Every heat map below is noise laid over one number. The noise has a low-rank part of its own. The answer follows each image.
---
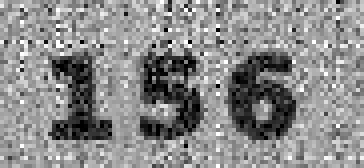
156
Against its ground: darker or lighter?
darker
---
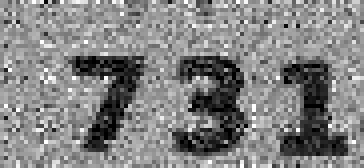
731
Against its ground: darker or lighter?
darker
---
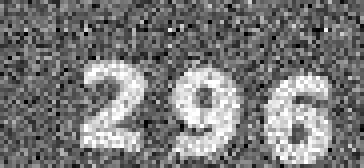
296
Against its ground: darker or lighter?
lighter
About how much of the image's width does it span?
two thirds
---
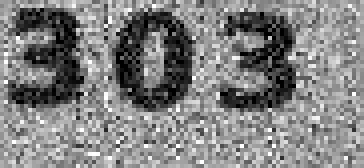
303
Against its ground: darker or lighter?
darker
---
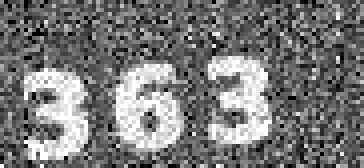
363
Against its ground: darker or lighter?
lighter
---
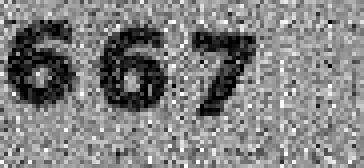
667
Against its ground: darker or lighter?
darker
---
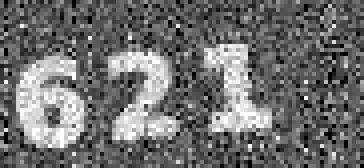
621
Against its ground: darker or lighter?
lighter
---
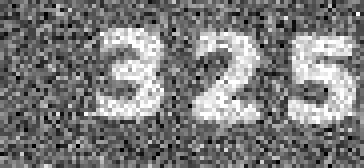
325
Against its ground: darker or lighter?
lighter
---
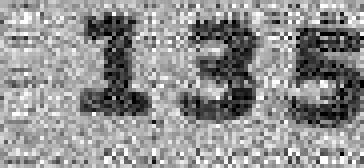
135
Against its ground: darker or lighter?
darker
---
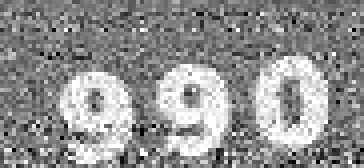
990
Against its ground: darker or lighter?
lighter
